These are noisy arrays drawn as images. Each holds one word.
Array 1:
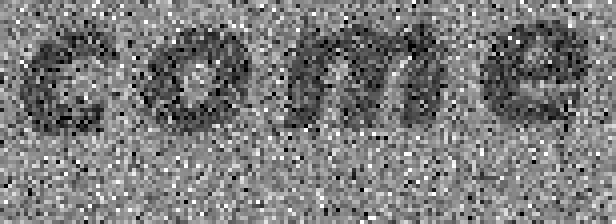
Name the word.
come
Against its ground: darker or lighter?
darker
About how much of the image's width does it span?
nearly all
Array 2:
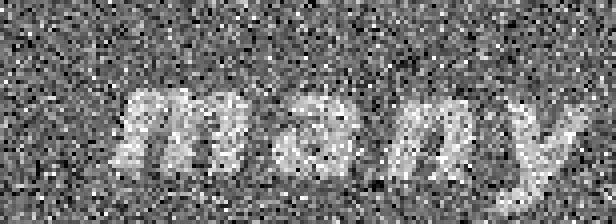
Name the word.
many
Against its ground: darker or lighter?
lighter
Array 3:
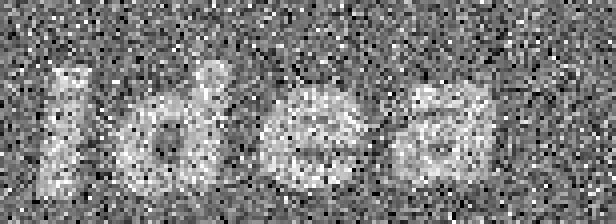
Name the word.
idea
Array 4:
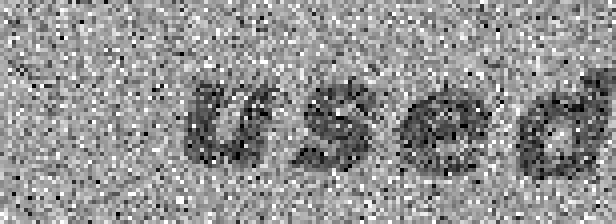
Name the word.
used
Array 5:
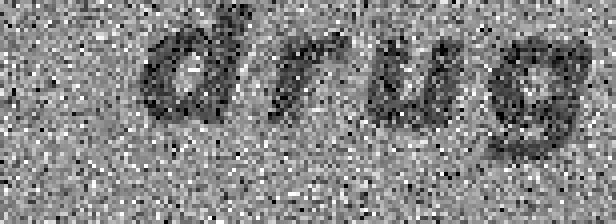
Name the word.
drug
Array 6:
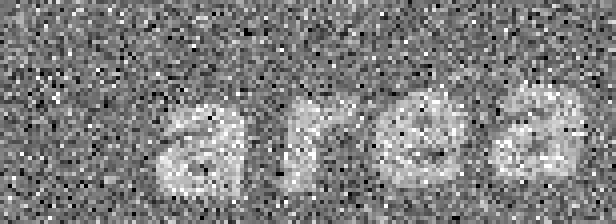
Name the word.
area
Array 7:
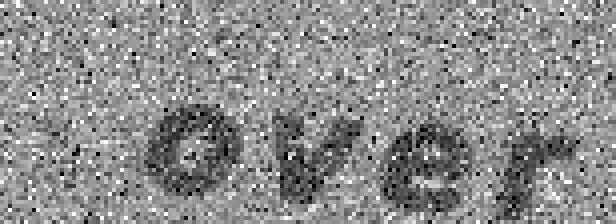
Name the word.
over
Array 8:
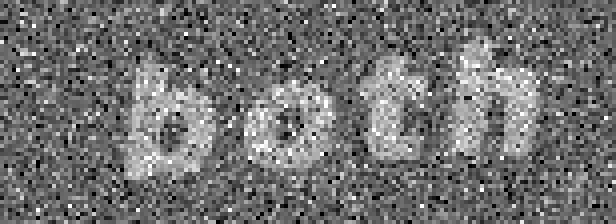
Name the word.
both
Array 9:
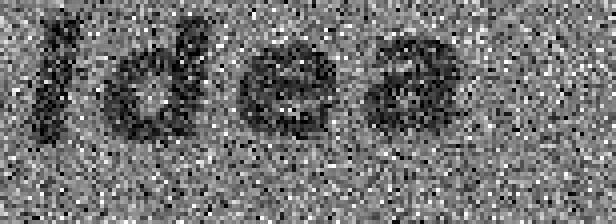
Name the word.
idea
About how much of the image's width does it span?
two thirds
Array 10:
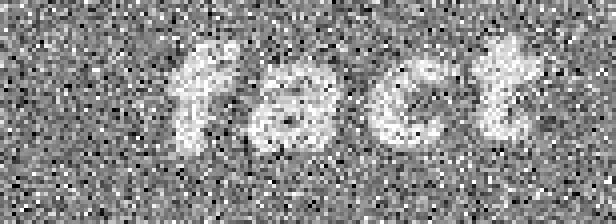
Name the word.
fact
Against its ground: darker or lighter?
lighter
